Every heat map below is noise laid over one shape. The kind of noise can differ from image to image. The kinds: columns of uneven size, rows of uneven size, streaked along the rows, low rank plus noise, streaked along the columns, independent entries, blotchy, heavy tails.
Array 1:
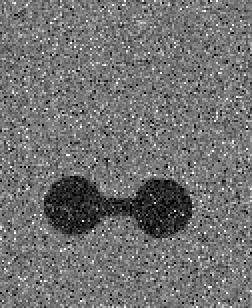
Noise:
heavy tails
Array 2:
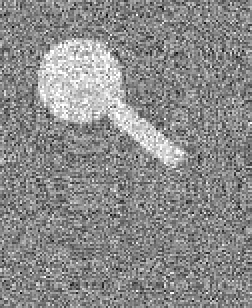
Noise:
low rank plus noise
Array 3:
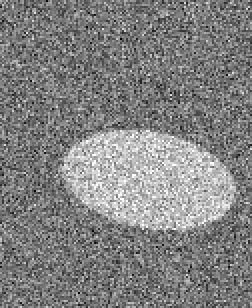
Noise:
independent entries
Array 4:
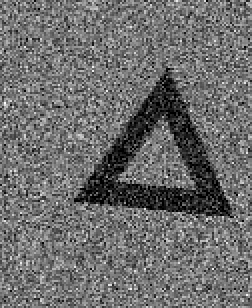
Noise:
low rank plus noise
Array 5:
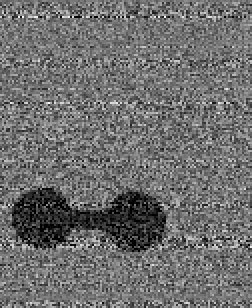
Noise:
rows of uneven size
